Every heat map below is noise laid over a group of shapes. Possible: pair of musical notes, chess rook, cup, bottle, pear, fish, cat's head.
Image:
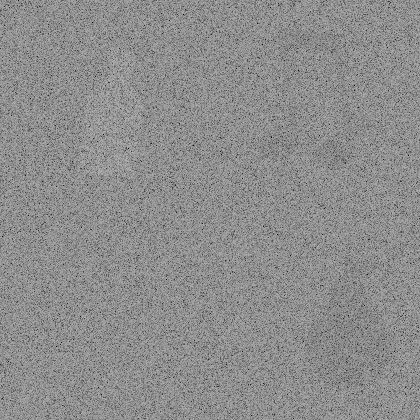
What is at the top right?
pair of musical notes
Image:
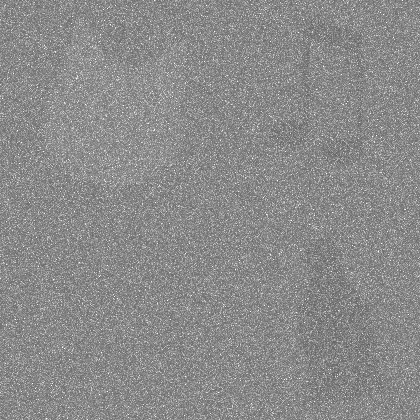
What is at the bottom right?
bottle
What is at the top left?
cat's head
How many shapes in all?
3
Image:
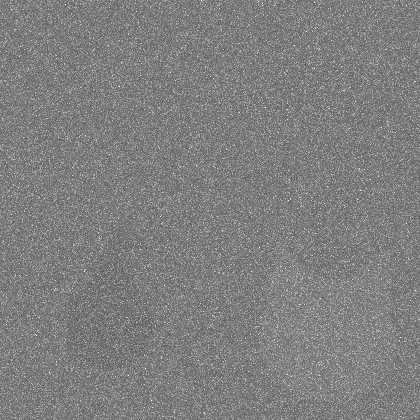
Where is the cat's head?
bottom right
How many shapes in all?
2
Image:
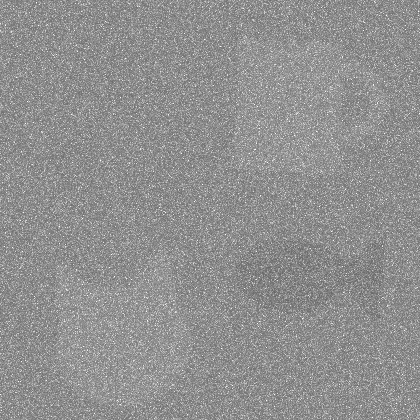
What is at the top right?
cup
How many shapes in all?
3
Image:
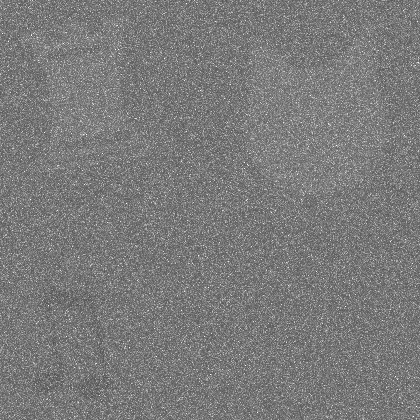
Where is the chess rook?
top left
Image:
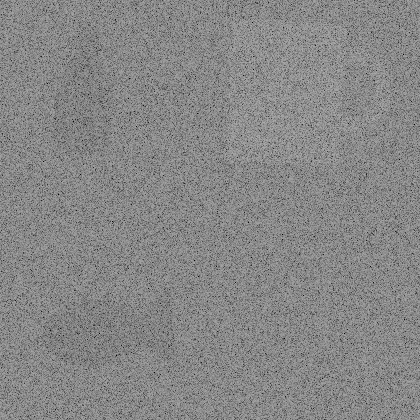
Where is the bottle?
top left
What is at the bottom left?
fish
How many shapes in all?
3
